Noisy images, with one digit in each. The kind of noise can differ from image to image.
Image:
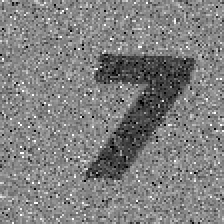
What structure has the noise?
heavy tails
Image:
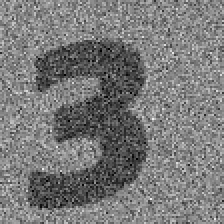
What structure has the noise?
independent entries
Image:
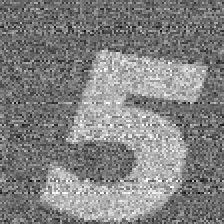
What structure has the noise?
rows of uneven size
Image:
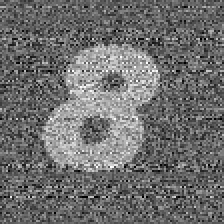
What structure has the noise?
rows of uneven size
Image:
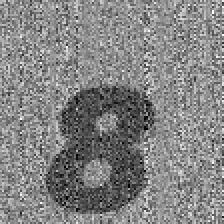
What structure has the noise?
columns of uneven size
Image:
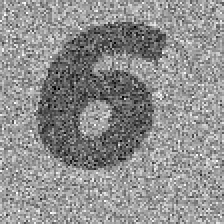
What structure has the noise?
independent entries
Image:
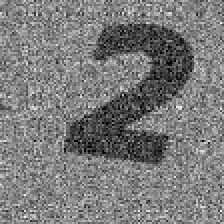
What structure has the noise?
low rank plus noise
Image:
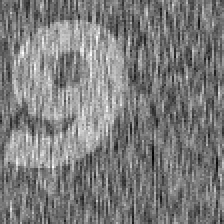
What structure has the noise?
streaked along the columns
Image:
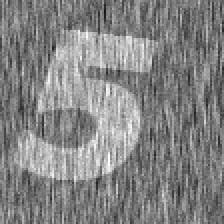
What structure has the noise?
streaked along the columns
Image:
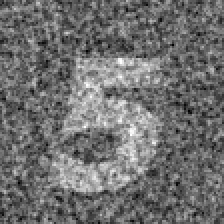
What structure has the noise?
blotchy
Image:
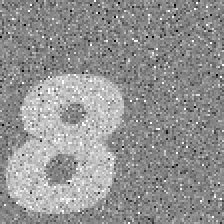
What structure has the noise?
heavy tails
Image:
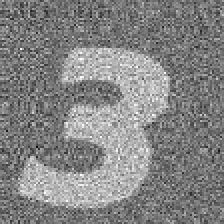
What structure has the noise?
low rank plus noise
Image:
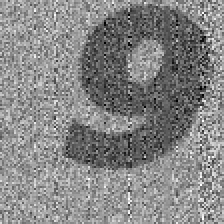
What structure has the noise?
columns of uneven size
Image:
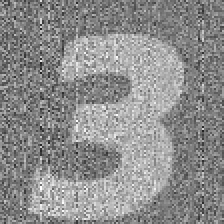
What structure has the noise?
columns of uneven size
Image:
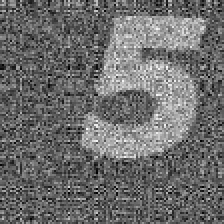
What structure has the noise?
low rank plus noise
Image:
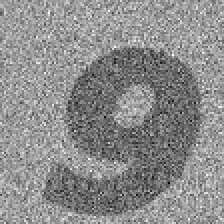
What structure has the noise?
low rank plus noise
